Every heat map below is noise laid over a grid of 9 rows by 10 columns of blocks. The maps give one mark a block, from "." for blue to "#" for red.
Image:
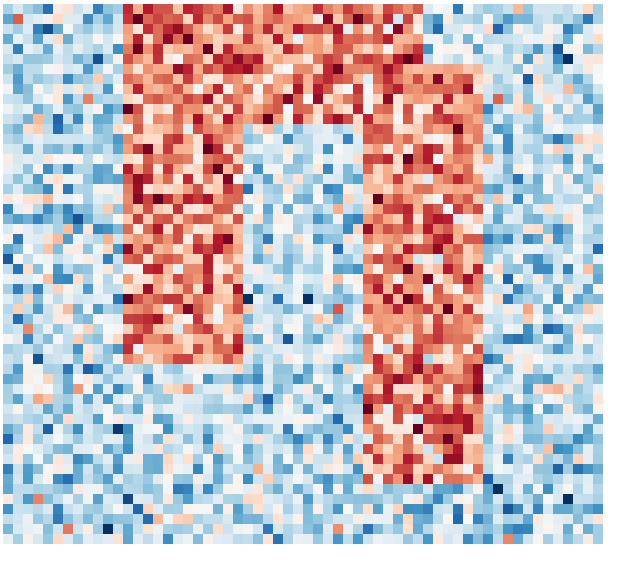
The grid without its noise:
. . # # # # # . . .
. . # # # # # # . .
. . # # . . # # . .
. . # # . . # # . .
. . # # . . # # . .
. . # # . . # # . .
. . . . . . # # . .
. . . . . . # # . .
. . . . . . . . . .
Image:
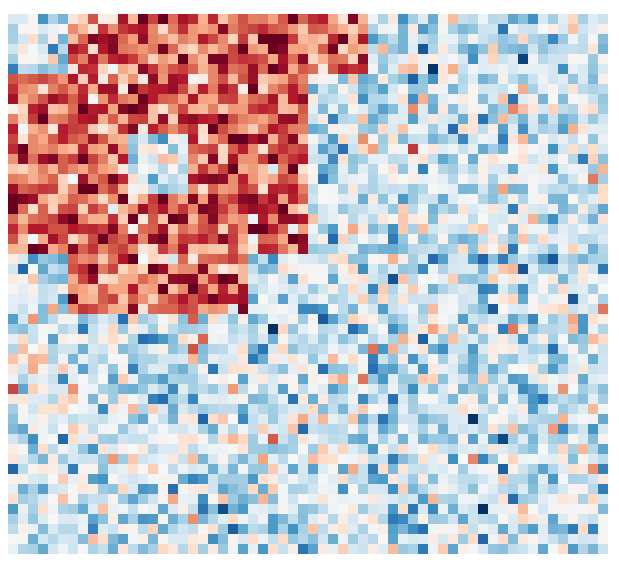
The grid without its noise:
. # # # # # . . . .
# # # # # . . . . .
# # . # # . . . . .
# # # # # . . . . .
. # # # . . . . . .
. . . . . . . . . .
. . . . . . . . . .
. . . . . . . . . .
. . . . . . . . . .
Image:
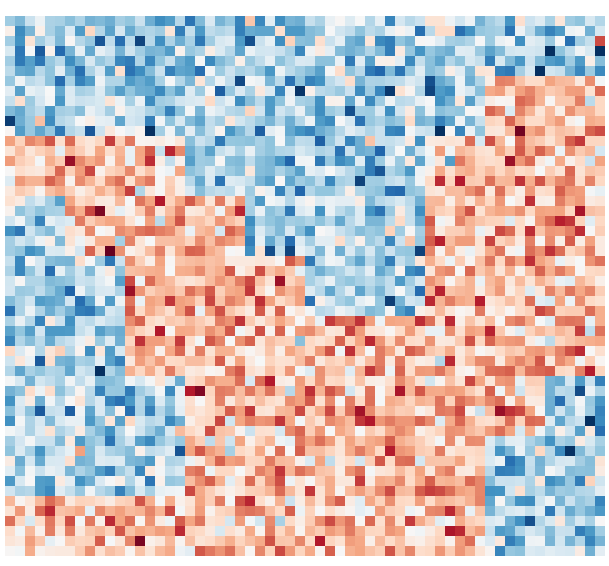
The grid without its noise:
. . . . . . . . . .
. . . . . . . . # #
# # # . . . . # # #
. # # # . . . # # #
. . # # # . . # # #
. . # # # # # # # #
. . . # # # # # # .
. . . # # # # # . .
# # # # # # # # . .
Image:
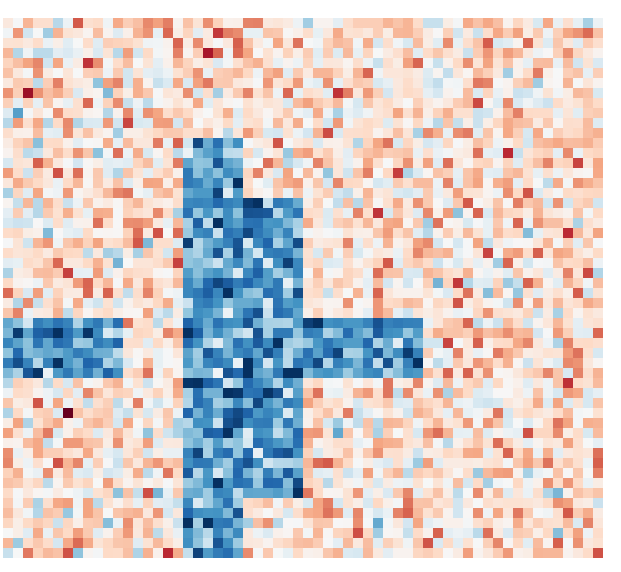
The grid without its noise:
# # # # # # # # # #
# # # # # # # # # #
# # # . # # # # # #
# # # . . # # # # #
# # # . . # # # # #
. . # . . . . # # #
# # # . . # # # # #
# # # . . # # # # #
# # # . # # # # # #
